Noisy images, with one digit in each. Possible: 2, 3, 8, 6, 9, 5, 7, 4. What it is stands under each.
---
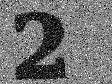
2
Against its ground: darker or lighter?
darker
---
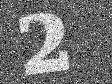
2
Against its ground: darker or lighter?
lighter
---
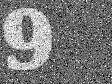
9
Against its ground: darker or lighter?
lighter
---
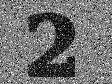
2
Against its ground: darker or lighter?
darker
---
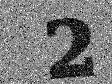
2
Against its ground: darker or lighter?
darker
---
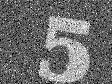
5
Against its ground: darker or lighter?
lighter
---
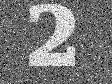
2
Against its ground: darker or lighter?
lighter
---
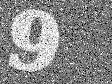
9
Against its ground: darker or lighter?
lighter
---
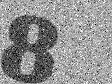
8
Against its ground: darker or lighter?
darker
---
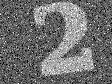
2
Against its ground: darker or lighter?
lighter
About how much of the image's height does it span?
nearly all
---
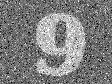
9
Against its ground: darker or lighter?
lighter
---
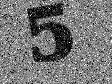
5
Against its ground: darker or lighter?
darker
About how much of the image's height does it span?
two thirds
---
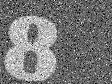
8
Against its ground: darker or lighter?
lighter
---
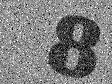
8
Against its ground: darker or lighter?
darker
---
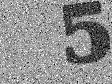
5
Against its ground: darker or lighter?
darker
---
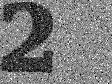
2
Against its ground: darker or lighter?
darker
